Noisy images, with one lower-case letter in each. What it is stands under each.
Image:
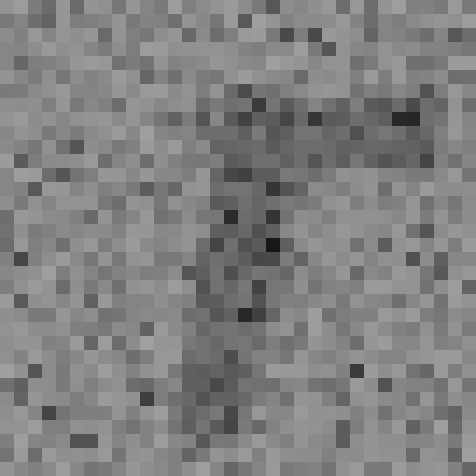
r
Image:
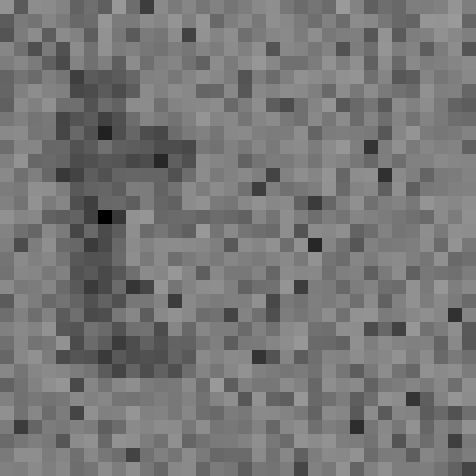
t
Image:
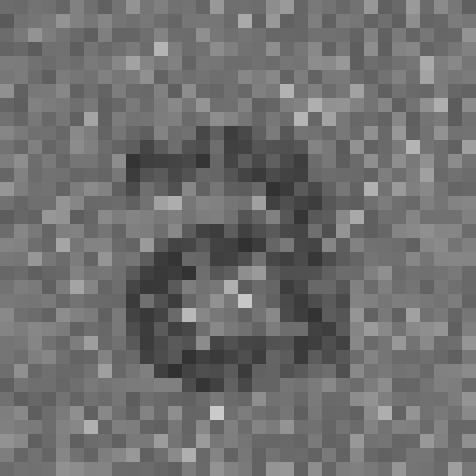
a
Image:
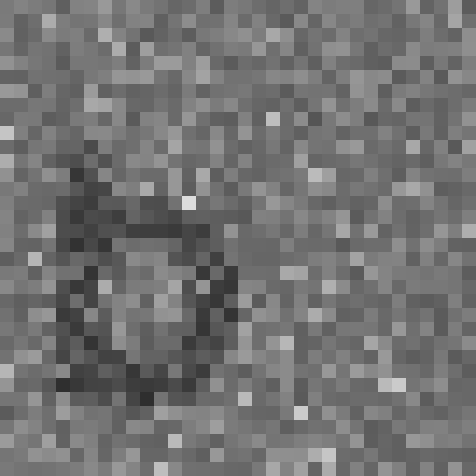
b
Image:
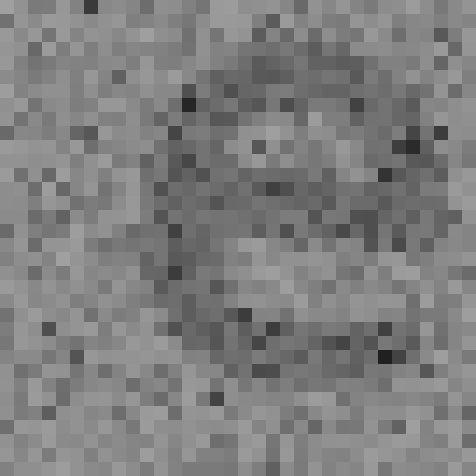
e
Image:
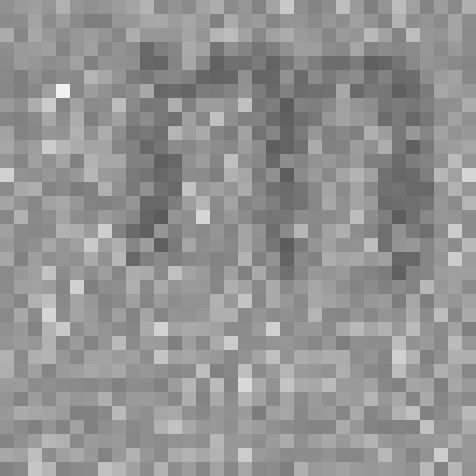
m
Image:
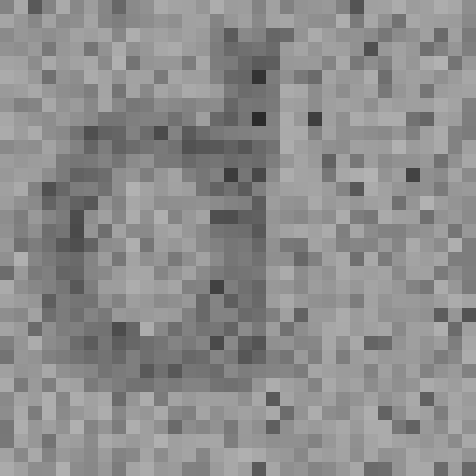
d
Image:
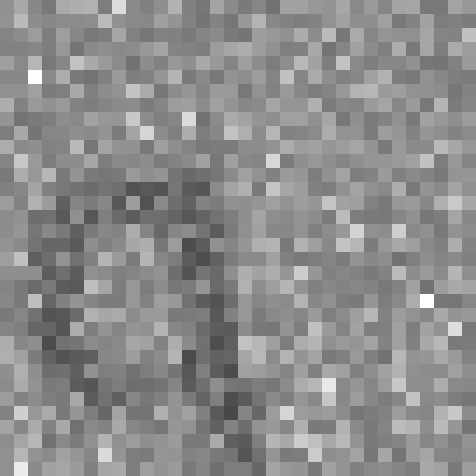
q
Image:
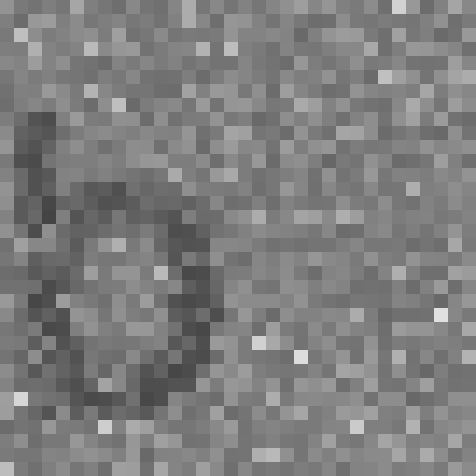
b
